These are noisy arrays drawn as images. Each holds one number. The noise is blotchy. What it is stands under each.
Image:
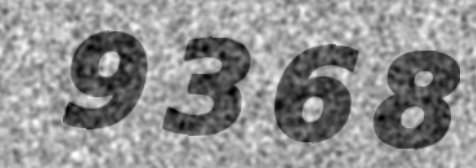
9368
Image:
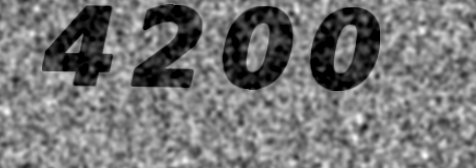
4200
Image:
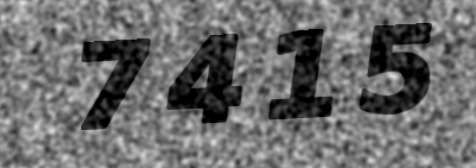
7415
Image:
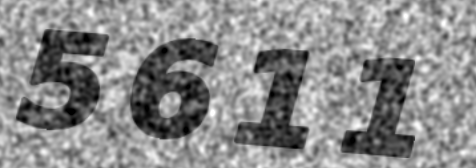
5611
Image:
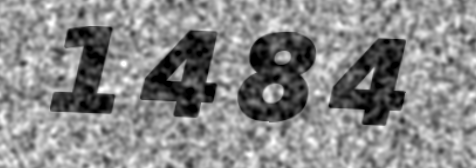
1484
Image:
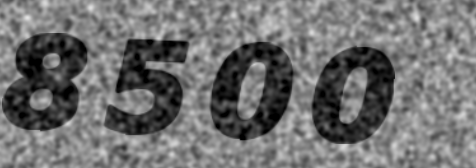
8500
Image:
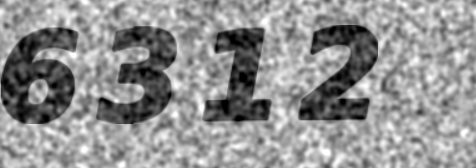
6312
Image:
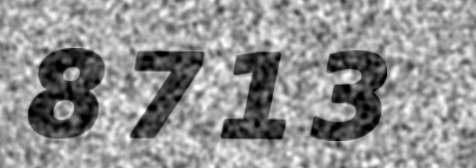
8713
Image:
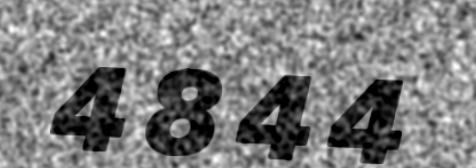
4844
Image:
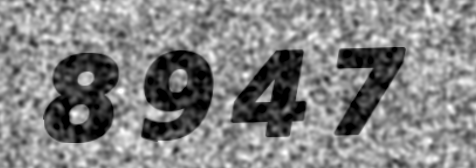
8947
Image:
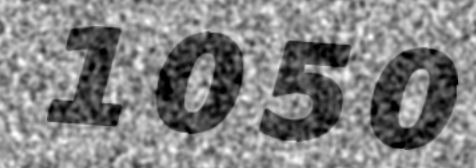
1050
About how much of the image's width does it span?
nearly all
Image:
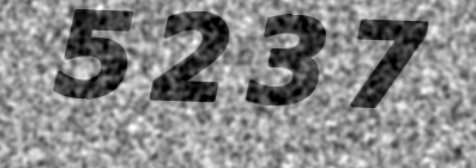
5237
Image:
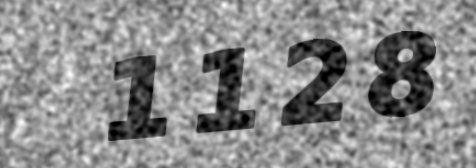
1128
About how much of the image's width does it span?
two thirds
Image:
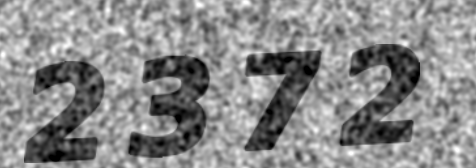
2372
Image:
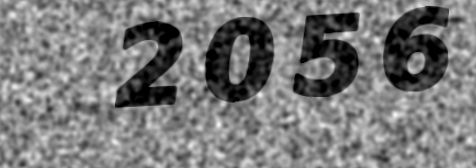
2056
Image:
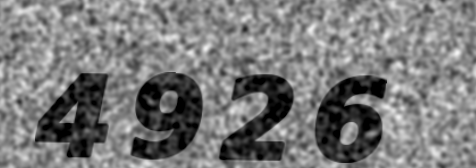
4926
